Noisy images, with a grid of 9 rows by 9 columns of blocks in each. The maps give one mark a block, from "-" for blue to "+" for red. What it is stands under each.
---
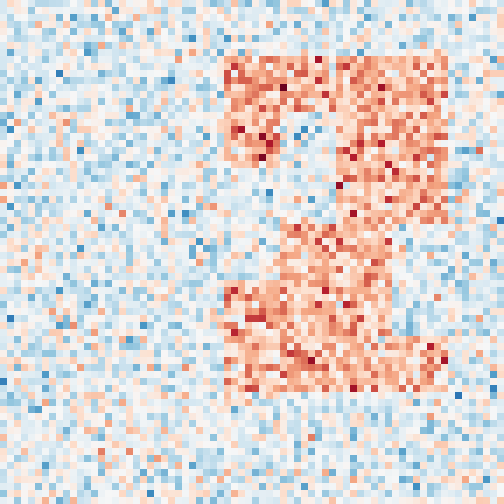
- - - - - - - - -
- - - - + + + + -
- - - - + - + + -
- - - - - - + + -
- - - - - + + - -
- - - - + + + - -
- - - - + + + + -
- - - - - - - - -
- - - - - - - - -
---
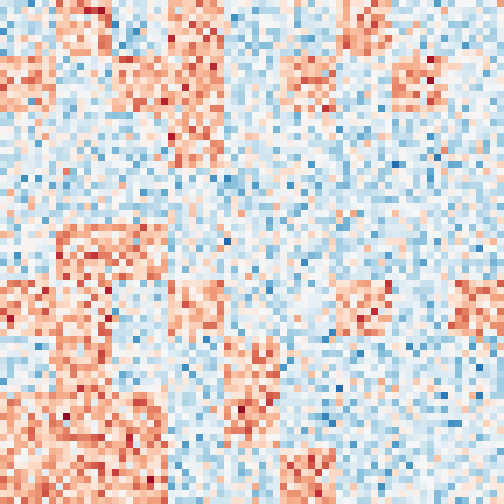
- + - + - - + - -
+ - + + - + - + -
- - - + - - - - -
- - - - - - - - -
- + + - - - - - -
+ + - + - - + - +
- + - - + - - - -
+ + + - + - - - -
+ + + - - + - - -
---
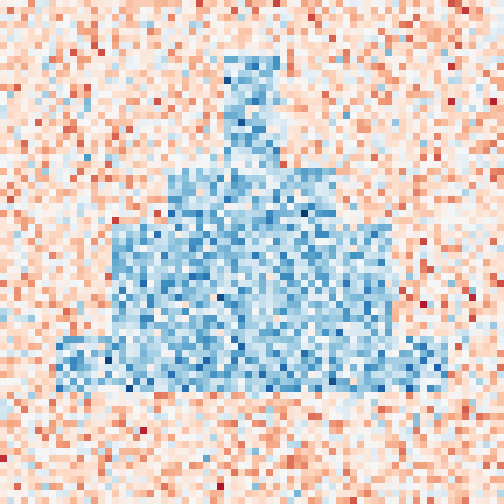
+ + + + + + + + +
+ + + + - + + + +
+ + + + - + + + +
+ + + - - - + + +
+ + - - - - - + +
+ + - - - - - + +
+ - - - - - - - +
+ + + + + + + + +
+ + + + + + + + +
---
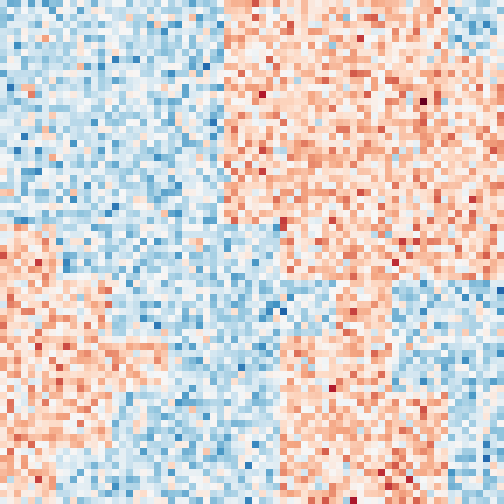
- - - - + + + + -
- - - - + + + + +
- - - - + + + + +
- - - - + + + + +
+ - - - - + + + +
+ + - - - - + - -
+ + + - - + + - -
+ + - - - + + + -
+ - - - - + + + -
